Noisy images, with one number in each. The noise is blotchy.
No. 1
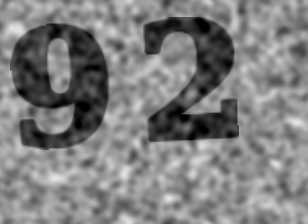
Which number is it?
92
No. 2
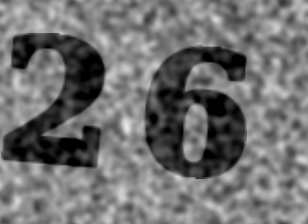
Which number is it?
26
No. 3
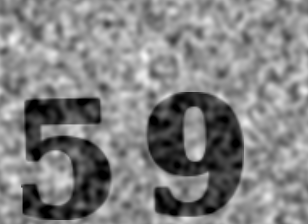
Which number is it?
59
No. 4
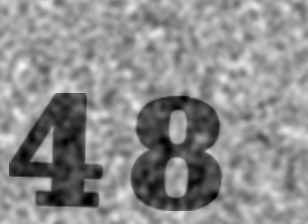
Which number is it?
48
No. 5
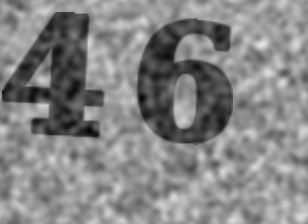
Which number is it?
46
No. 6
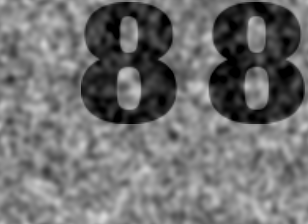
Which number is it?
88
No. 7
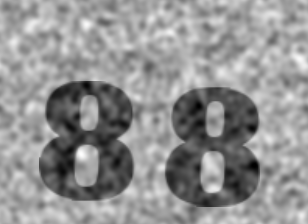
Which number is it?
88
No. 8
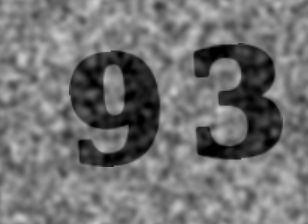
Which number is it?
93
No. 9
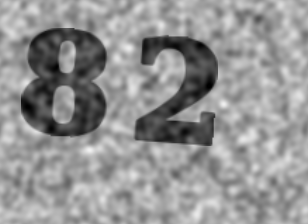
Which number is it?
82
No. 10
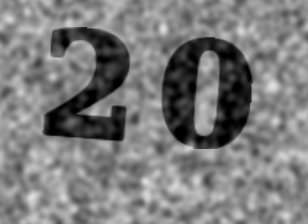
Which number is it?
20
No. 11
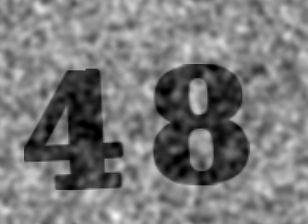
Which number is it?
48
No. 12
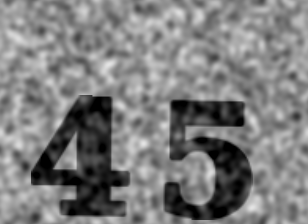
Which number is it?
45
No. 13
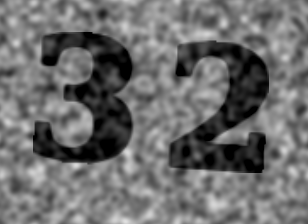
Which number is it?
32
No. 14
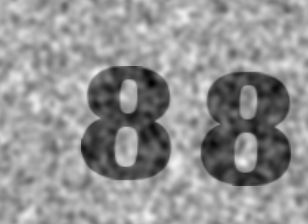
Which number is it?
88
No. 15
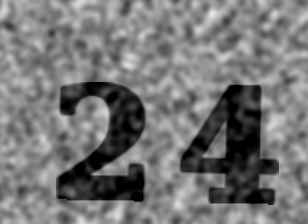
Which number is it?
24
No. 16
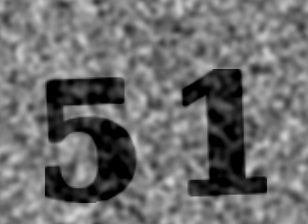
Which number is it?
51
